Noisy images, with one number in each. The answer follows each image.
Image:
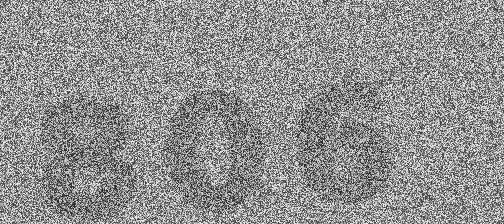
806
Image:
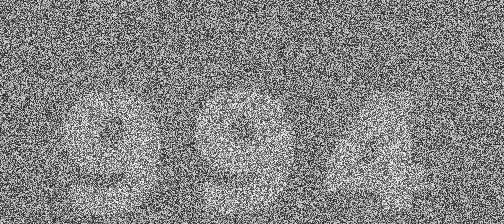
994
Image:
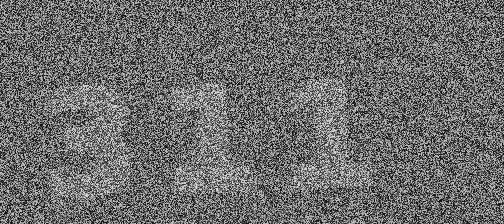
311
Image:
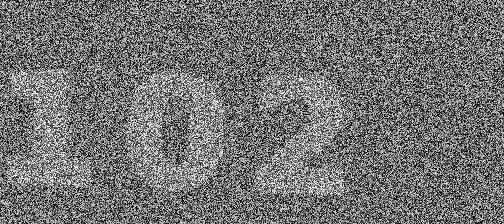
102
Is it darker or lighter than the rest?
lighter
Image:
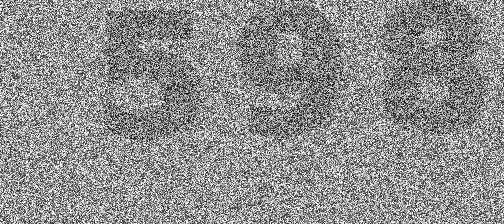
598
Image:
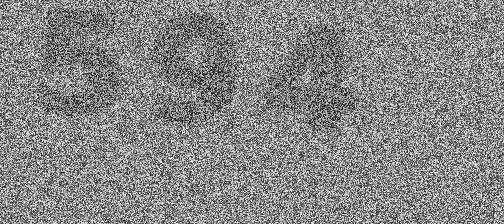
594
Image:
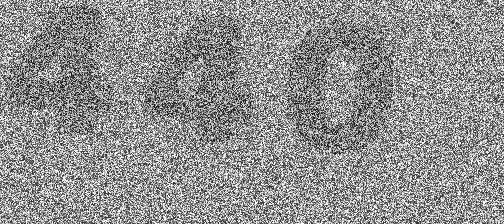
440
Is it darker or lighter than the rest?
darker
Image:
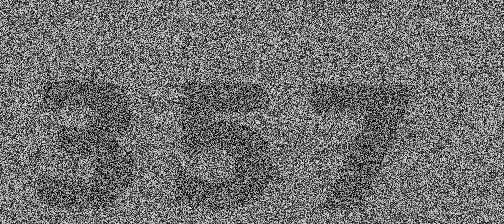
357
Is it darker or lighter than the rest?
darker
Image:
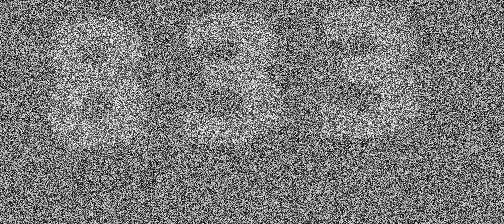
833
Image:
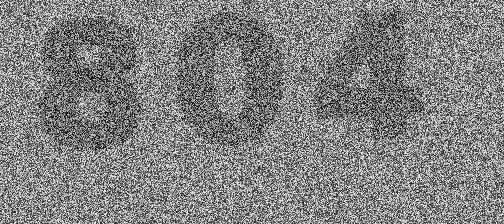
804
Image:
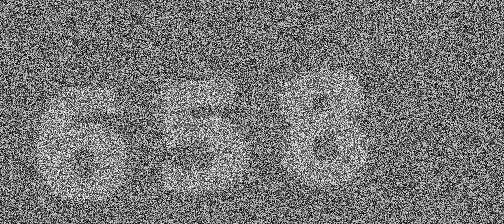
658
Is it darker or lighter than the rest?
lighter
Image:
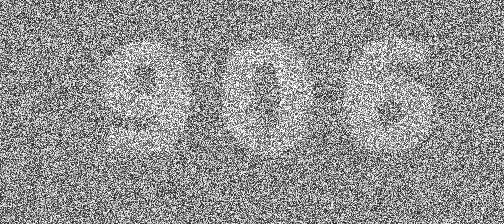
906
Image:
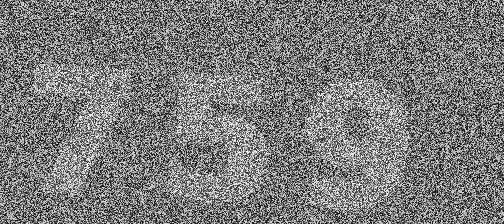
759
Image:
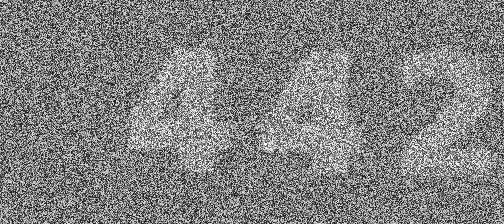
442
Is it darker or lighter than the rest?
lighter
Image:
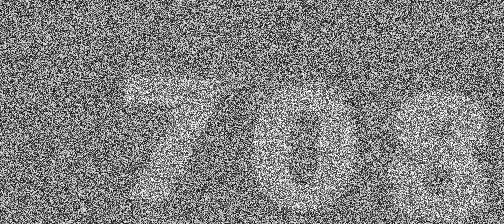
708
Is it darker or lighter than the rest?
lighter
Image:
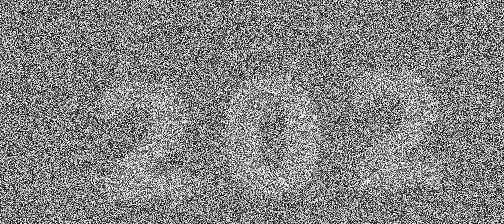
202
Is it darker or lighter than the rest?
lighter
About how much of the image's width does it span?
two thirds
